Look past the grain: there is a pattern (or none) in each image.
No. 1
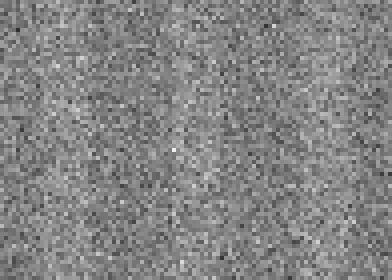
vertical stripes
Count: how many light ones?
3
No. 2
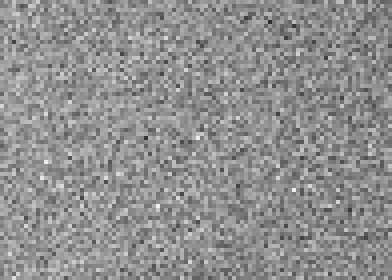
a smooth slope
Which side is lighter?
left
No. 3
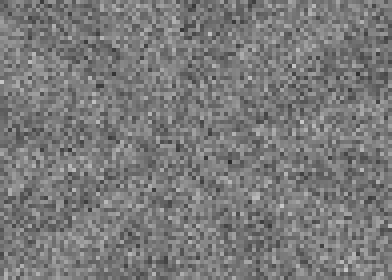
spokes from one point
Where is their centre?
centre
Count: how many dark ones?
8
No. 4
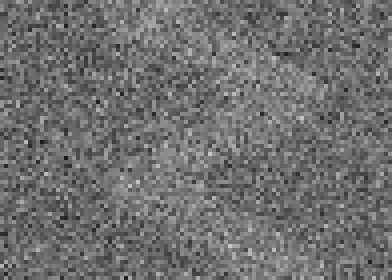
a wavy band
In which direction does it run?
top to bottom
